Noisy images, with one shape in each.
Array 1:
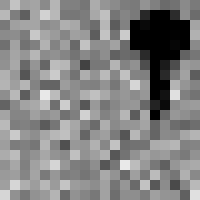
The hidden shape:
lollipop
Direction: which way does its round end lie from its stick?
up
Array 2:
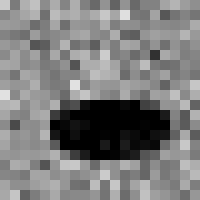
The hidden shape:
ellipse
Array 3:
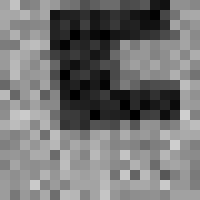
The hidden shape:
square with a notch
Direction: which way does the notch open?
right
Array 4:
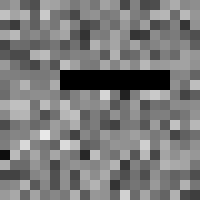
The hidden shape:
bar
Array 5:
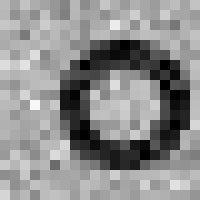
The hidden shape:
ring
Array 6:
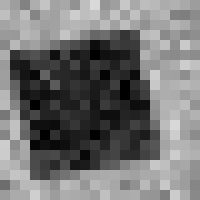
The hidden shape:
square
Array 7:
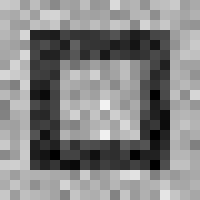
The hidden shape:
square frame
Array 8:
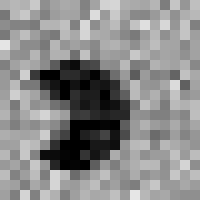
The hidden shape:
disc with a wedge cut out
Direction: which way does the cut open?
left
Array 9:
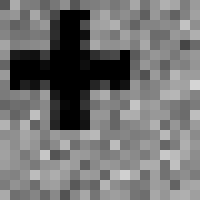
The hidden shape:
cross
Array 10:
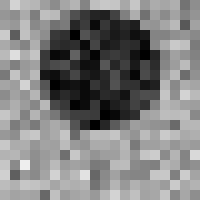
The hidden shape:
disc
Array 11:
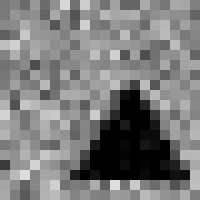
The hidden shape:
triangle
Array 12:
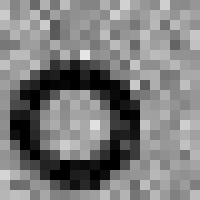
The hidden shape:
ring
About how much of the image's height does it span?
two thirds
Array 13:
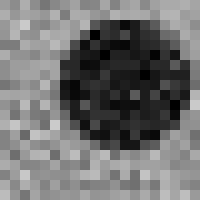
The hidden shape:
disc
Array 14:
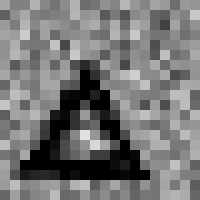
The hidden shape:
triangle frame
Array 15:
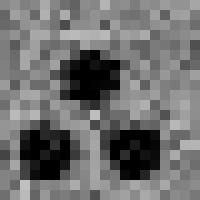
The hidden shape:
three dots
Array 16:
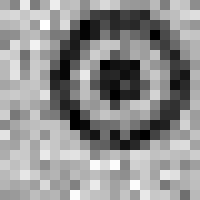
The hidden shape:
bullseye
